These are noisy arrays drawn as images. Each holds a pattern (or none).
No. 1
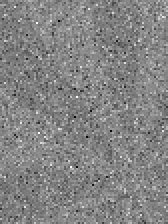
spokes from one point
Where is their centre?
bottom right
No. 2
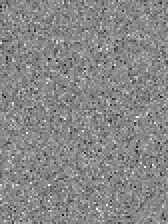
only noise
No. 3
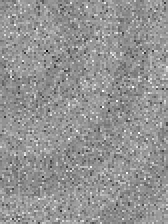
rings round one point
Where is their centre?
top left
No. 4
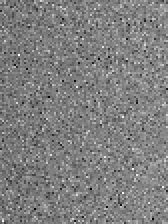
a smooth slope
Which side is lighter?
right
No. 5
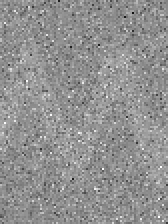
a wavy band
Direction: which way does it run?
left to right
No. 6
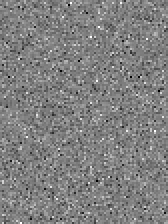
only noise
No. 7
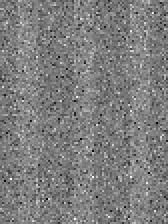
vertical stripes
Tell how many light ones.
3
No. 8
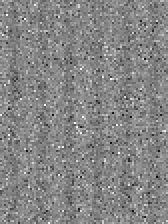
vertical stripes
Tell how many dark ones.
6
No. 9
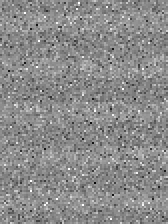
horizontal stripes
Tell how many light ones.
5
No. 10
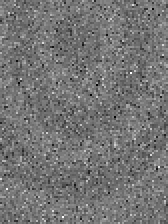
rings round one point
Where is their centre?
top middle
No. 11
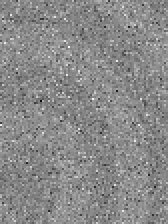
rings round one point
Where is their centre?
bottom left
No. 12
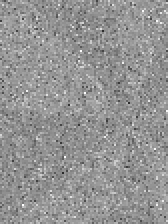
spokes from one point
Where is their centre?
middle right
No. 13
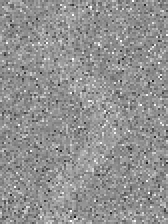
a wavy band
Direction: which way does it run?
top to bottom
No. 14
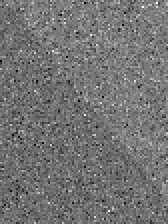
a sharp edge
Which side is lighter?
top right
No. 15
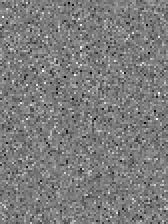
only noise
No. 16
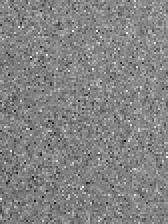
a smooth slope
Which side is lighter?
top right
